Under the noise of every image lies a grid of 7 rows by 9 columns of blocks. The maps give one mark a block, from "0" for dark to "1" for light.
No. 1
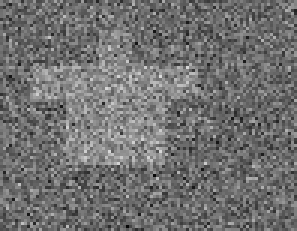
0 0 0 0 0 0 0 0 0
0 0 0 1 0 0 0 0 0
0 1 1 1 1 1 0 0 0
0 0 1 1 1 0 0 0 0
0 0 1 1 1 0 0 0 0
0 0 0 0 0 0 0 0 0
0 0 0 0 0 0 0 0 0
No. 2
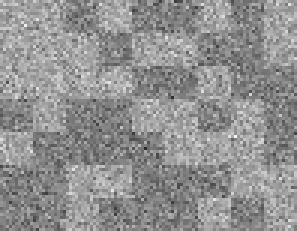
1 1 0 1 0 0 1 0 1
1 1 1 0 1 1 0 0 1
1 1 1 1 0 0 1 0 0
0 1 0 0 1 1 0 1 0
1 0 0 0 0 1 1 1 0
0 0 1 1 0 0 0 1 1
0 0 1 0 0 0 1 0 1
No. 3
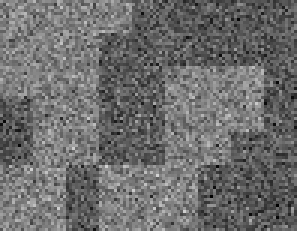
1 1 1 1 0 0 0 0 0
1 1 1 0 0 0 0 0 0
1 1 1 0 0 1 1 1 0
0 1 1 0 0 1 1 1 0
0 1 1 0 0 1 1 0 0
1 1 0 1 1 1 0 0 0
1 1 0 1 1 1 0 0 0
